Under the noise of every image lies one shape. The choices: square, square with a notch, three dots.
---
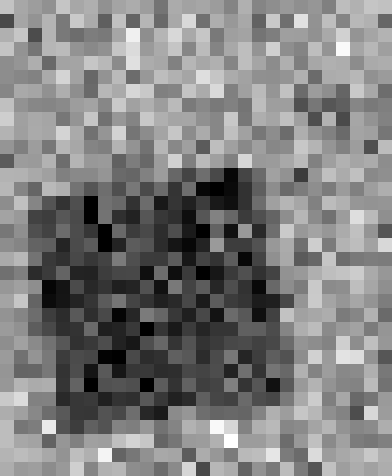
square
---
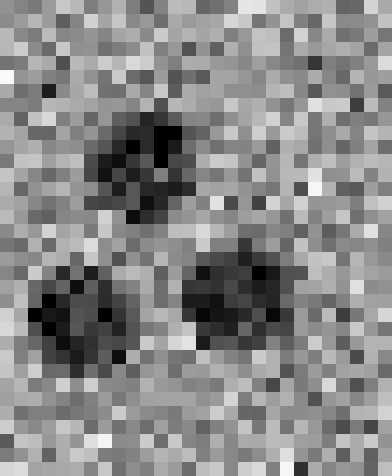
three dots
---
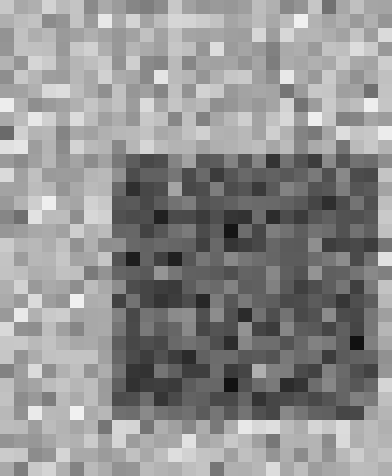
square
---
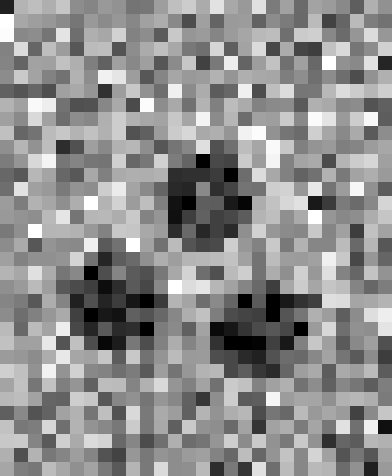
three dots
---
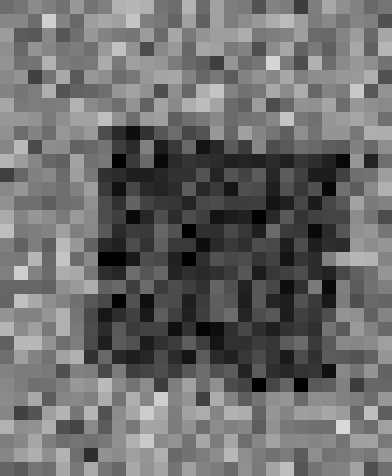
square
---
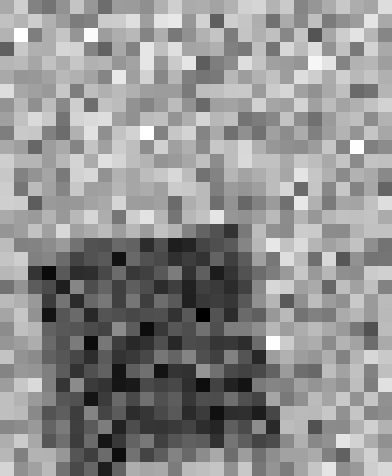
square
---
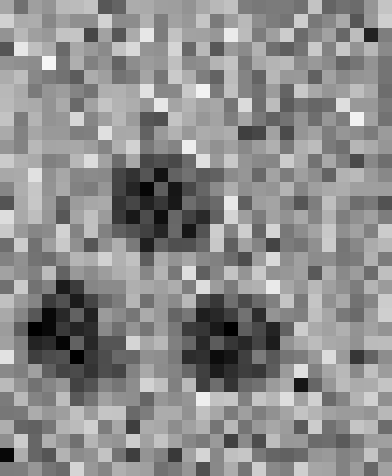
three dots
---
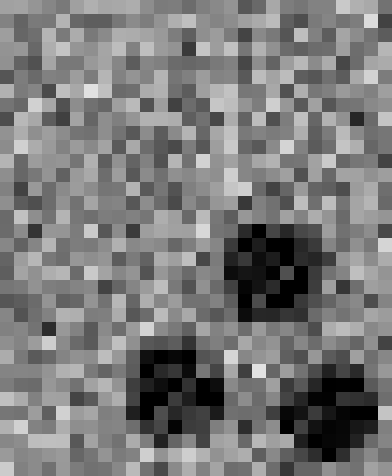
three dots
